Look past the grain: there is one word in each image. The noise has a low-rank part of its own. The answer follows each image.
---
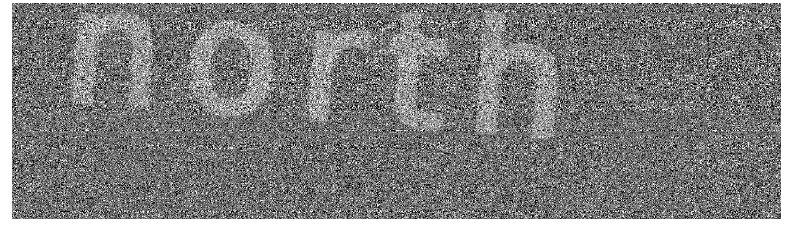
north
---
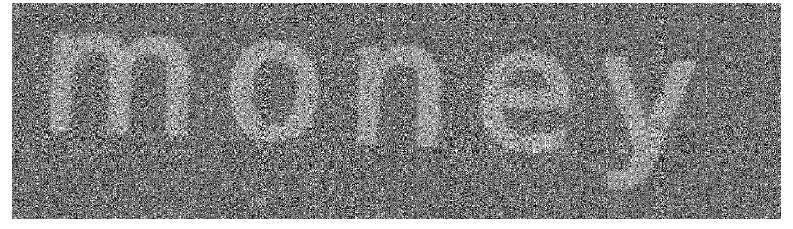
money
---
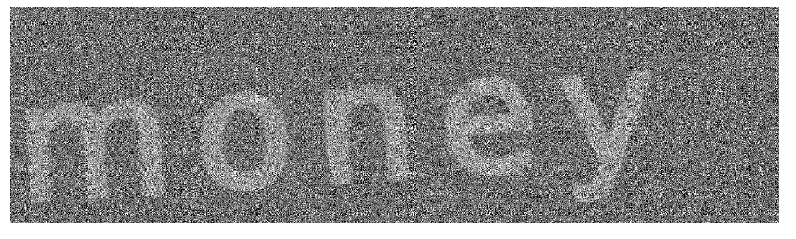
money
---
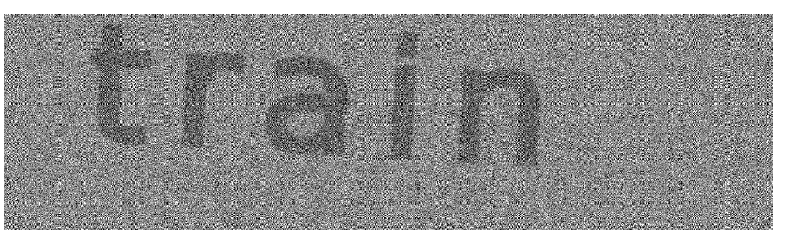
train
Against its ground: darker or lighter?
darker
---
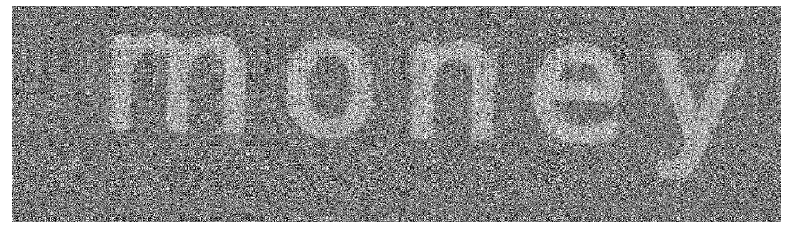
money
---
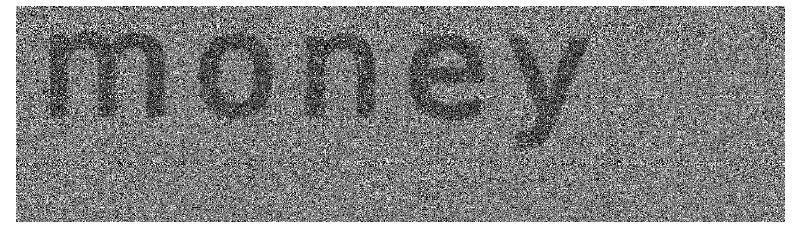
money
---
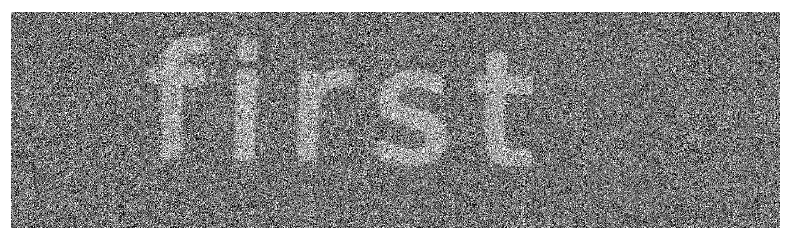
first
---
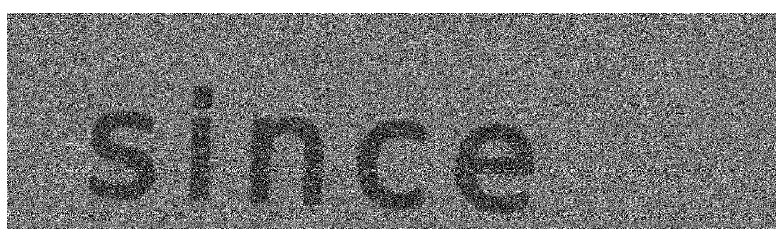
since
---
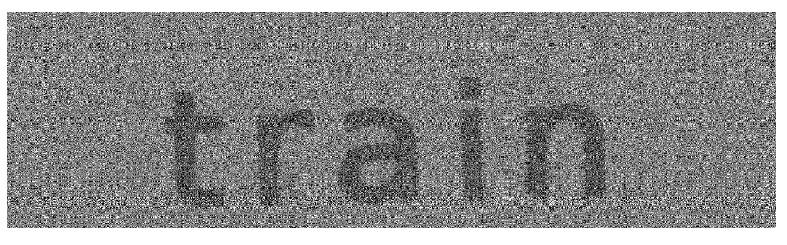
train
